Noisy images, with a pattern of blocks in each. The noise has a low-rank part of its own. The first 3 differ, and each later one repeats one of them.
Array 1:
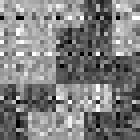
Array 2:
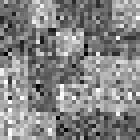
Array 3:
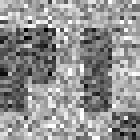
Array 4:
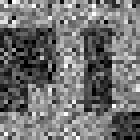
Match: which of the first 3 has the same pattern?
3
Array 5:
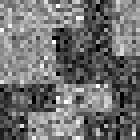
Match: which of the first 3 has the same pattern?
1
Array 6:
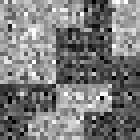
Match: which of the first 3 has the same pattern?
1
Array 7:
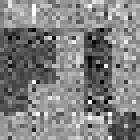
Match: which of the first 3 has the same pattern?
3
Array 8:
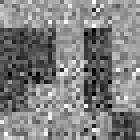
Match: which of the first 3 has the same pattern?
3
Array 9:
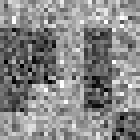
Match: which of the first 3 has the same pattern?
3
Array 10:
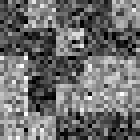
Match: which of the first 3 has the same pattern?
2
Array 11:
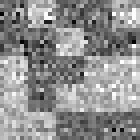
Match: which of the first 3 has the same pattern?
2
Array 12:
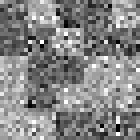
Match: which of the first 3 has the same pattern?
2
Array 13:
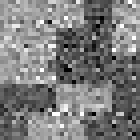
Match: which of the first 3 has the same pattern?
1
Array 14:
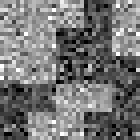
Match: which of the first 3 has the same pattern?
1
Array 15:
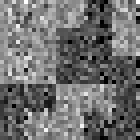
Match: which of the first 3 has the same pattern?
1
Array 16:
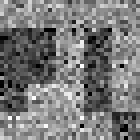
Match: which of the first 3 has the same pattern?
3
